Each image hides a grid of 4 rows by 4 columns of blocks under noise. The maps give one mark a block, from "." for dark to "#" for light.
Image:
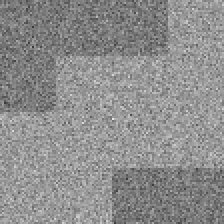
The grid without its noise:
. . . #
. # # #
# # # #
# # . .
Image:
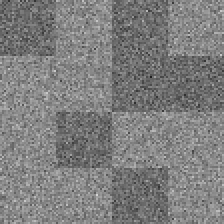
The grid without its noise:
. # . #
# # . .
# . # #
# # . #
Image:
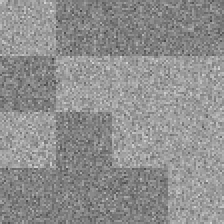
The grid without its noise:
# . . .
. # # #
# . # #
. . . #
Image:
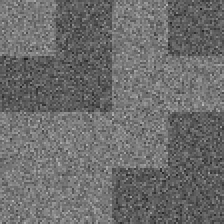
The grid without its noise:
# . # .
. . # #
# # # .
# # . .
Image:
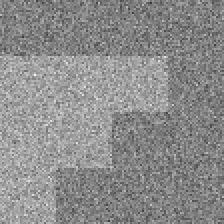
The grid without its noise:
. . . .
# # # .
# # . .
# . . .
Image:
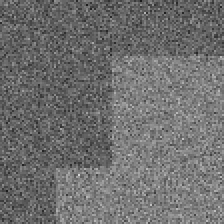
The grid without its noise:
. . . .
. . # #
. . # #
. # # #
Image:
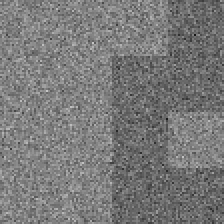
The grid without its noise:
# # # .
# # . .
# # . #
# # . .
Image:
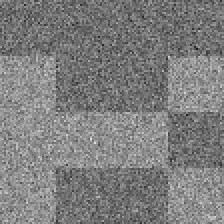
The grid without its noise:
. . . .
# . . #
# # # .
# . . #
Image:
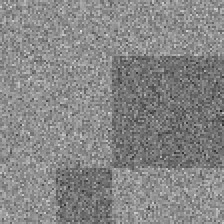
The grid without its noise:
# # # #
# # . .
# # . .
# . # #
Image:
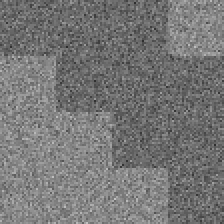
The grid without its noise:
. . . #
# . . .
# # . .
# # # .
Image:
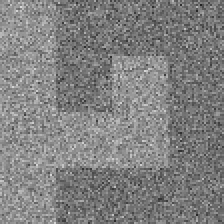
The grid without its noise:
# . . .
# . # .
# # # .
# . . .
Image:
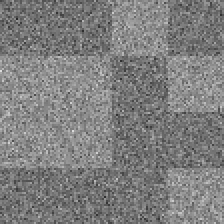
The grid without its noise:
. . # .
# # . #
# # . .
. . . #
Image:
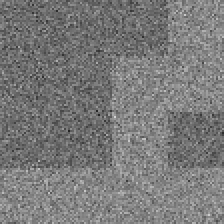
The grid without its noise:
. . . #
. . # #
. . # .
# # # #
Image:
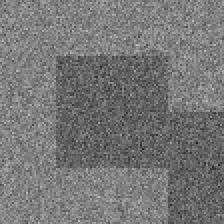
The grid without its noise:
# # # #
# . . #
# . . .
# # # .
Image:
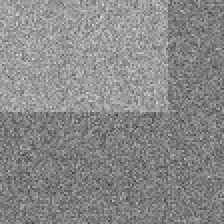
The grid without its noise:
# # # .
# # # .
. . . .
. . . .
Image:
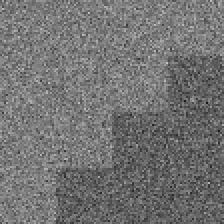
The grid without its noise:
# # # #
# # # .
# # . .
# . . .
